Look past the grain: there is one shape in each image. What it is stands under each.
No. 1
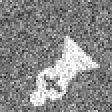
chess bishop
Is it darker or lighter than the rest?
lighter
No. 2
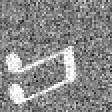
pair of musical notes
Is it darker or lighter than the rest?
lighter
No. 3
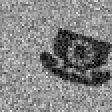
telephone
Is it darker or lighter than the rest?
darker
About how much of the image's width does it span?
two thirds
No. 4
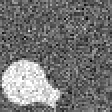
light bulb
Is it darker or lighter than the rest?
lighter
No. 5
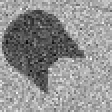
cat's head
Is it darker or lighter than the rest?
darker
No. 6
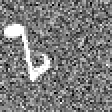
musical note
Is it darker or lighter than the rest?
lighter
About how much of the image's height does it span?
half
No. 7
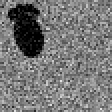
footprint
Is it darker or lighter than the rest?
darker
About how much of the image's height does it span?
half
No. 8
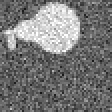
pear
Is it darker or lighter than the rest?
lighter
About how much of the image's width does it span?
two thirds
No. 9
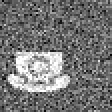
telephone
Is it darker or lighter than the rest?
lighter
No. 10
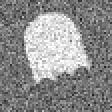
ghost
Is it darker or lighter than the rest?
lighter
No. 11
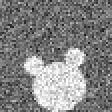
bear's head
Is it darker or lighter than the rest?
lighter
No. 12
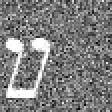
pair of musical notes
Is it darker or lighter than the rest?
lighter
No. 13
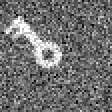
key
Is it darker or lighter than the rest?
lighter
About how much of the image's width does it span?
half
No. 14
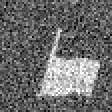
flag
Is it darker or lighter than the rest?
lighter
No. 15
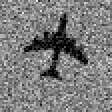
airplane
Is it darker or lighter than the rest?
darker
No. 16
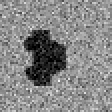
car
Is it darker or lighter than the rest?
darker
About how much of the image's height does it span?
half
